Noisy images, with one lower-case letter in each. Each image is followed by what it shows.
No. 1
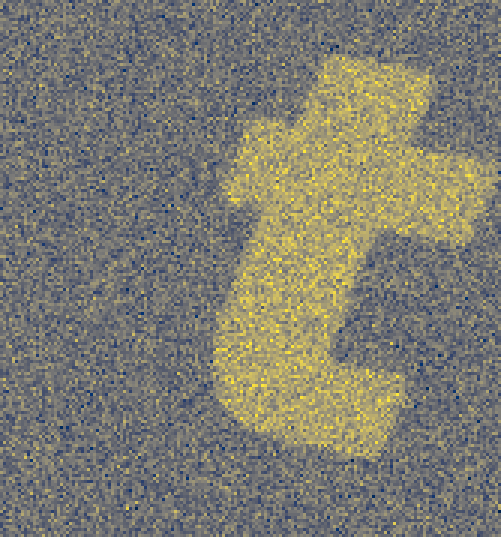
light t
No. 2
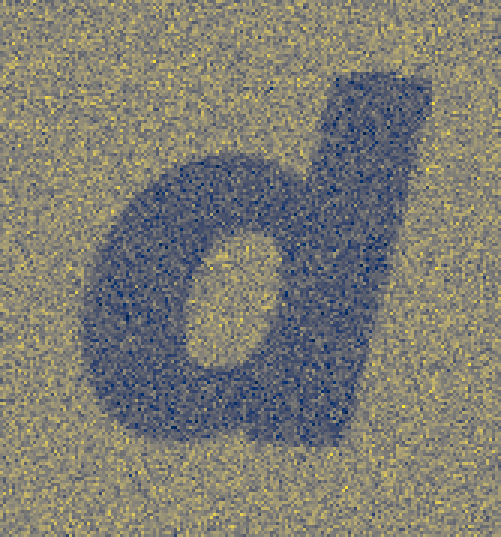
dark d
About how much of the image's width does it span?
two thirds
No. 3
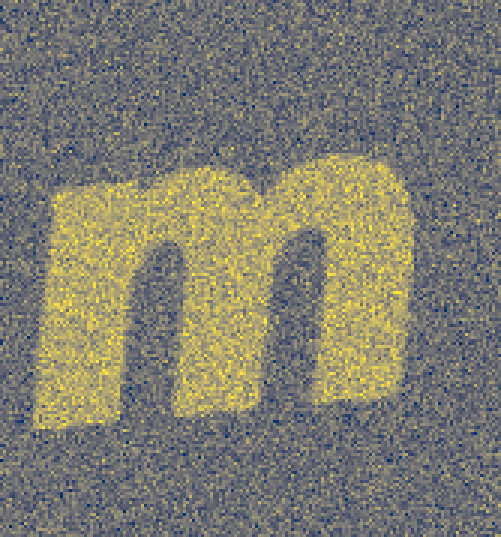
light m
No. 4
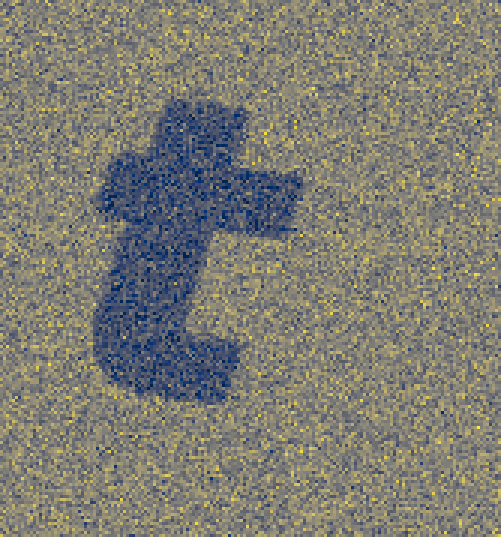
dark t
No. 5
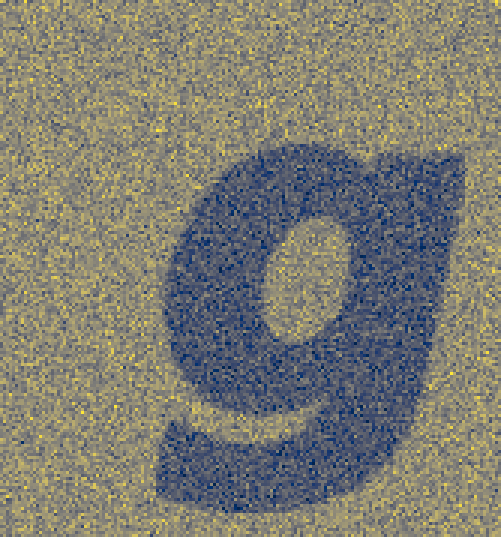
dark g
